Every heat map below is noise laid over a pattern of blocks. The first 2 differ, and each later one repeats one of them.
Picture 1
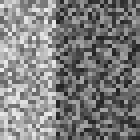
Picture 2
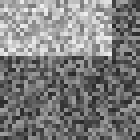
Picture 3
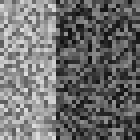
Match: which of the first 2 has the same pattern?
1
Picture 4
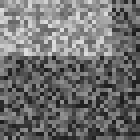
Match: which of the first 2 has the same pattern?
2
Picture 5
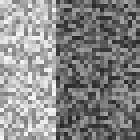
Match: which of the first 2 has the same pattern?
1
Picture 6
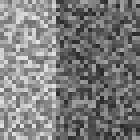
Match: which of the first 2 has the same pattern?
1
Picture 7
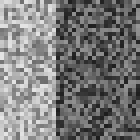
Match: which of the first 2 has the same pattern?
1
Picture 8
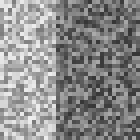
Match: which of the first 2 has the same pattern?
1
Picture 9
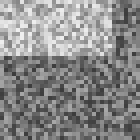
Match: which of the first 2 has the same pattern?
2
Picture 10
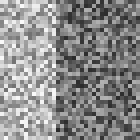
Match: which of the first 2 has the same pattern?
1
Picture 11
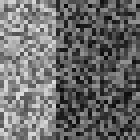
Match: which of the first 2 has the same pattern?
1
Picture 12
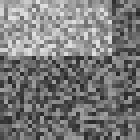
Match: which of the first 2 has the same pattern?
2
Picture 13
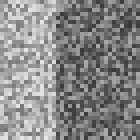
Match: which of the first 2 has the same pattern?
1
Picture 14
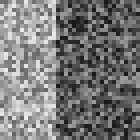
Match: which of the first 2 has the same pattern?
1
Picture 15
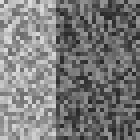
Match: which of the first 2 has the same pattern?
1
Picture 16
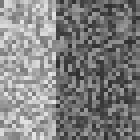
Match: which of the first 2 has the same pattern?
1
